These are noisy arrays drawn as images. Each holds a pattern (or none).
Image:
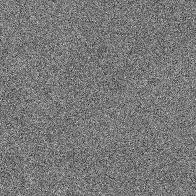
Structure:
spokes from one point
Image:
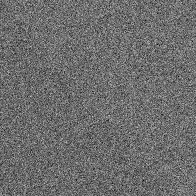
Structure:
a sharp edge
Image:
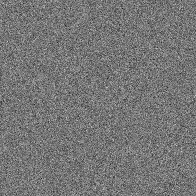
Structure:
only noise
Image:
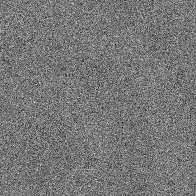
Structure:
rings round one point
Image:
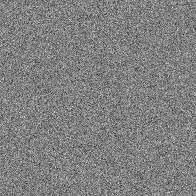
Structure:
only noise
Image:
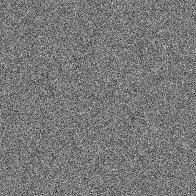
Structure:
only noise
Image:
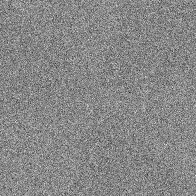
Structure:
spokes from one point
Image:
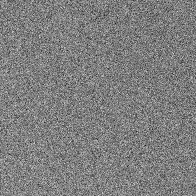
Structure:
a smooth slope
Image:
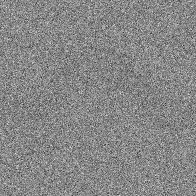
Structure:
a wavy band
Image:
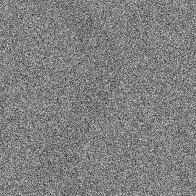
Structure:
a wavy band
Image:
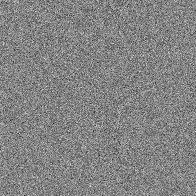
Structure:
only noise
